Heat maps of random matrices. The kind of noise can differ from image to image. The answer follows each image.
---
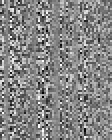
columns of uneven size
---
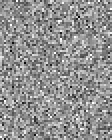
independent entries
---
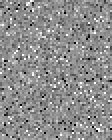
heavy tails
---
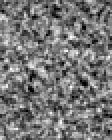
blotchy
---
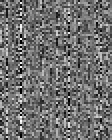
columns of uneven size
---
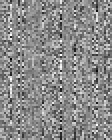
columns of uneven size
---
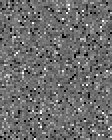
heavy tails
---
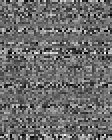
rows of uneven size
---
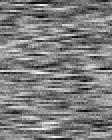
streaked along the rows
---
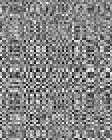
low rank plus noise
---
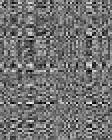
low rank plus noise
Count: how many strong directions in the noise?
one
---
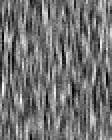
streaked along the columns
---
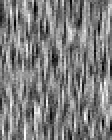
streaked along the columns
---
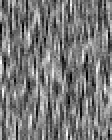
streaked along the columns
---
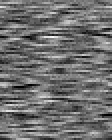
streaked along the rows
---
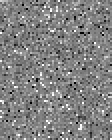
heavy tails
